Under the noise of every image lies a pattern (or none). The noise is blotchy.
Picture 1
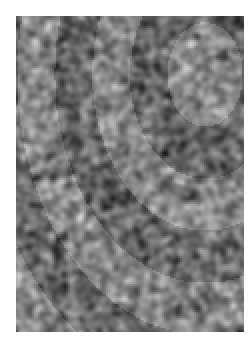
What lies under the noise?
rings round one point
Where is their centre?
top right
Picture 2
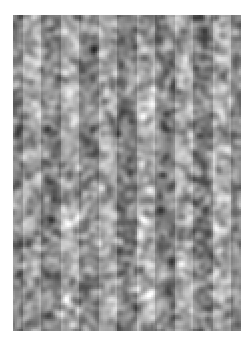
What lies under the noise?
vertical stripes
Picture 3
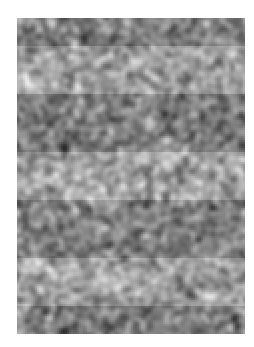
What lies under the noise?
horizontal stripes
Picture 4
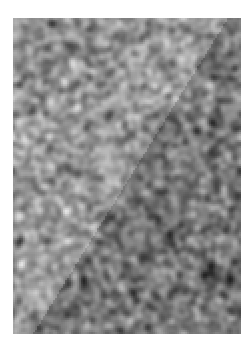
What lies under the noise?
a sharp edge
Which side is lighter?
top left
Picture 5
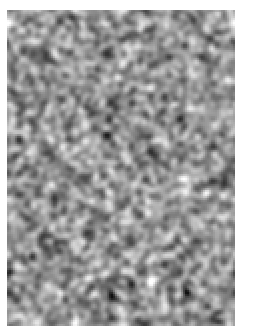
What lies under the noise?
only noise
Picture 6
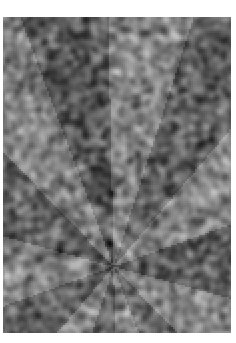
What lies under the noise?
spokes from one point
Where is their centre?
bottom middle
